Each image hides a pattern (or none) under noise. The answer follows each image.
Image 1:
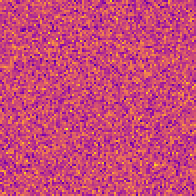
only noise
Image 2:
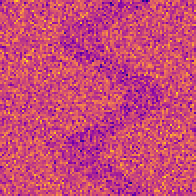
a wavy band
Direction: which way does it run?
top to bottom
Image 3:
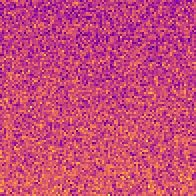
a smooth slope
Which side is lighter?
bottom
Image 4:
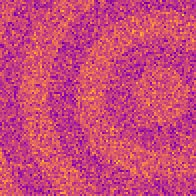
rings round one point
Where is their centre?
middle right
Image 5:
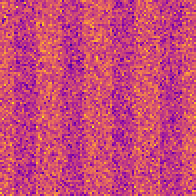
vertical stripes
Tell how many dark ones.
4
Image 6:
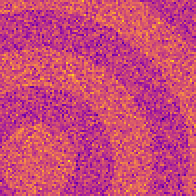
rings round one point
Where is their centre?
bottom left
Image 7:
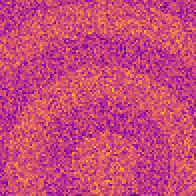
rings round one point
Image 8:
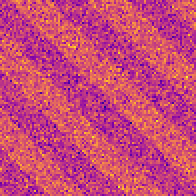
diagonal stripes
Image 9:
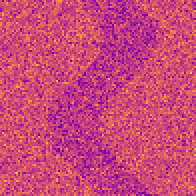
a wavy band
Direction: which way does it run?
top to bottom
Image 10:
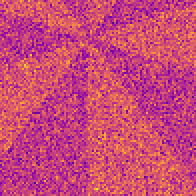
spokes from one point
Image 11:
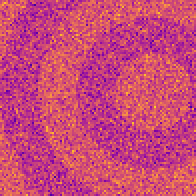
rings round one point
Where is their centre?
middle right
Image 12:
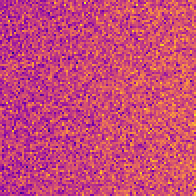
a smooth slope
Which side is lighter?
right
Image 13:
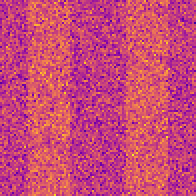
vertical stripes
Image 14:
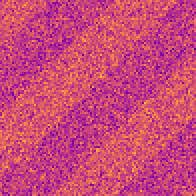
diagonal stripes
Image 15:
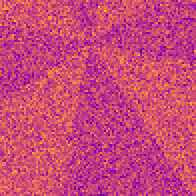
spokes from one point
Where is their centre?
top middle
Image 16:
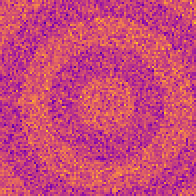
rings round one point
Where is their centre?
centre
